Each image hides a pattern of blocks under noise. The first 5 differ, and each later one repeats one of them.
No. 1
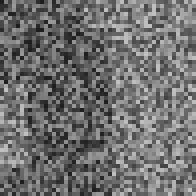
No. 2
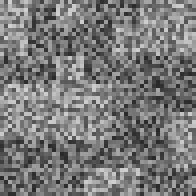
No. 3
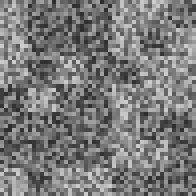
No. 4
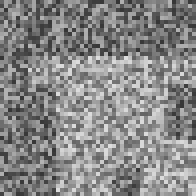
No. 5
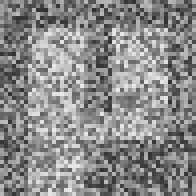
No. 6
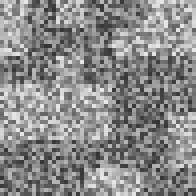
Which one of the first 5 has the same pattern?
2
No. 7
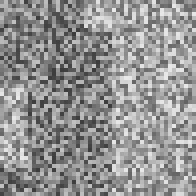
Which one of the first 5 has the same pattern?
1
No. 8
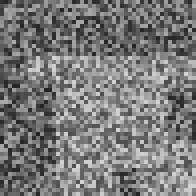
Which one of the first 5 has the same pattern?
4
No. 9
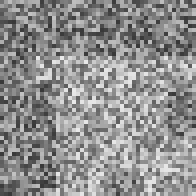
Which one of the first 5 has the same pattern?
4
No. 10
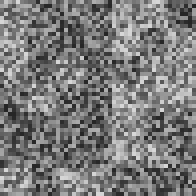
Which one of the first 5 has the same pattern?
3
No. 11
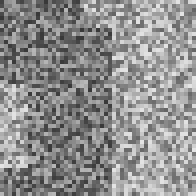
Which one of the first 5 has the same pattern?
1
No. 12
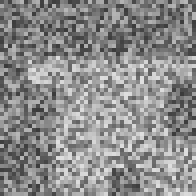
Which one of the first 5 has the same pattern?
4
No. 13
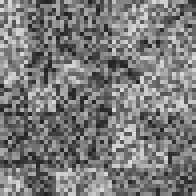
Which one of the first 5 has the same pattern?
3
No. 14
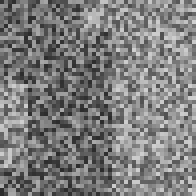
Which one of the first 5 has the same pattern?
1
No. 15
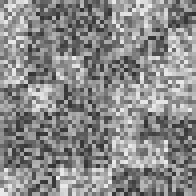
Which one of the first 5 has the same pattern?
3
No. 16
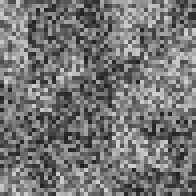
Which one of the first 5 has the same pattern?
3
